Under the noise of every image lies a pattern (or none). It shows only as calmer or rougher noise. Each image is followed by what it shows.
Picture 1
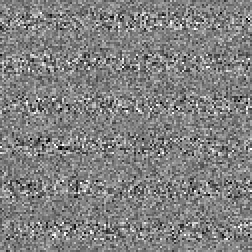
horizontal stripes
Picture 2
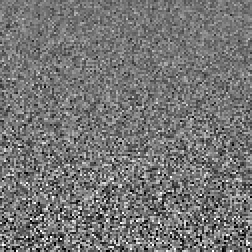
a smooth slope
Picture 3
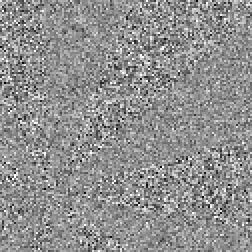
spokes from one point
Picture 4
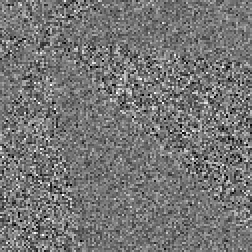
spokes from one point
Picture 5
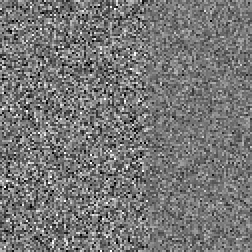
a sharp edge
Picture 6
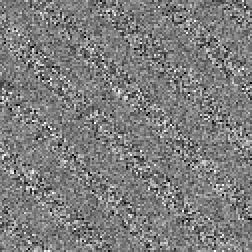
diagonal stripes
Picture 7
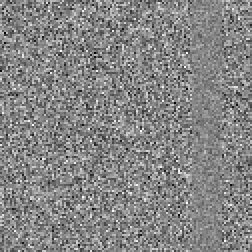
one vertical stripe
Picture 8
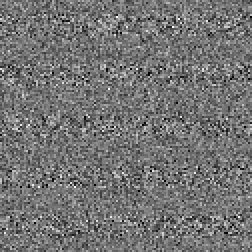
horizontal stripes
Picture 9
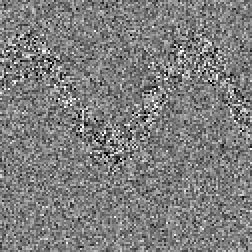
a wavy band
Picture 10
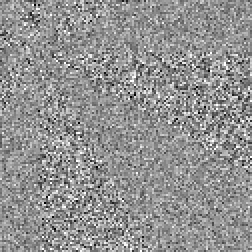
spokes from one point
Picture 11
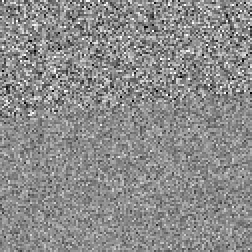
a sharp edge
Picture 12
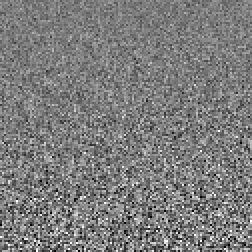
a smooth slope
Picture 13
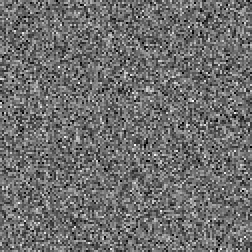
only noise
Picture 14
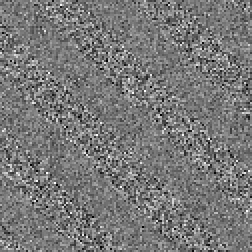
diagonal stripes
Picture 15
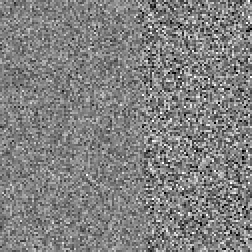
a sharp edge
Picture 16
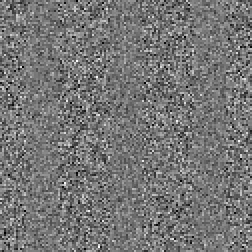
vertical stripes
